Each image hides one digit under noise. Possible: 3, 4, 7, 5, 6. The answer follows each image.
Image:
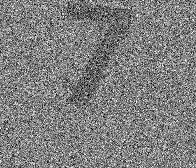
dark 7
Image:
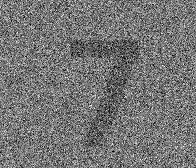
dark 7
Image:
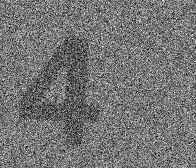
dark 4
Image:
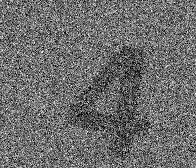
dark 4
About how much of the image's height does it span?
two thirds
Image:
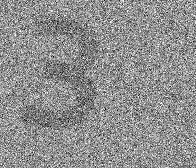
dark 3
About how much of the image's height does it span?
two thirds
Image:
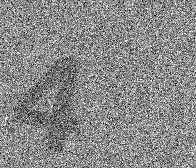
dark 4
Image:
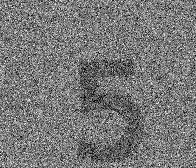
dark 5
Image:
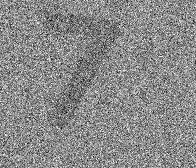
dark 7
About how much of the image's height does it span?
two thirds
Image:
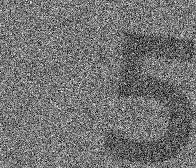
dark 5
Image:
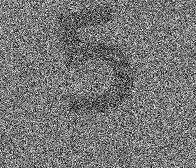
dark 5
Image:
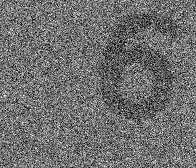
dark 6
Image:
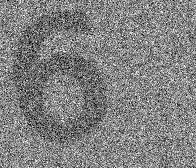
dark 6
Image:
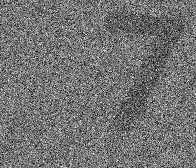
dark 7
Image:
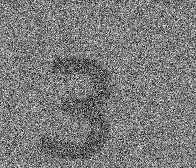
dark 3
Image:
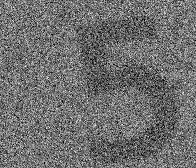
dark 5
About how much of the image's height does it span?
nearly all
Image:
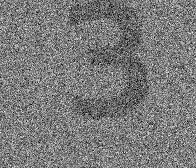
dark 3
